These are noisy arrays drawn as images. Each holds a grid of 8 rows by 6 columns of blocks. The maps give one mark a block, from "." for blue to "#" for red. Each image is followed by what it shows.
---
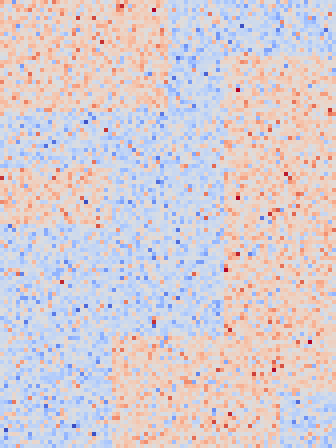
# # # . . .
# # # . # #
. . . . # #
# # . . # #
. . . . # #
. . . . # #
. . # # # #
. . # # # .
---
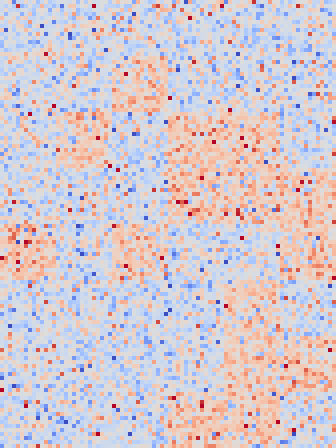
. . . . . .
. . # . . .
. # . # # .
. . . # # #
# . # . . #
. . . . # .
. . . . # #
. . . # # .
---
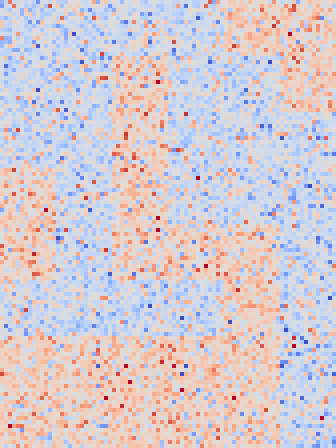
. . . . # #
. . # . . #
. . # . . .
# . # . . .
# . # # # .
. . . . # .
# # # # # .
# # # # # .
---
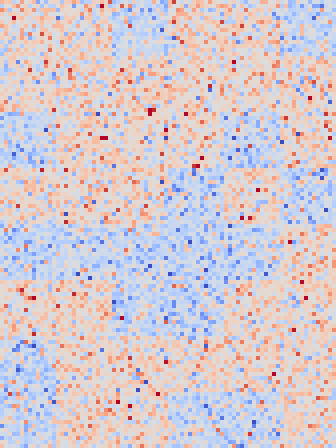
# # . # # .
# # # # # #
. # # # . #
# # # . # .
. . . . . #
# # . . # #
. # # # # #
. # # . . #
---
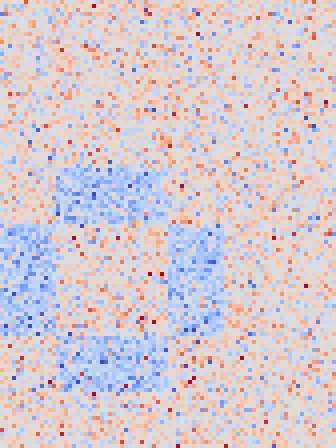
# # # # # #
# # # # # #
# # # # # #
# . . # # #
. # # . # #
. # # . # #
# . . # # #
# # # # # #
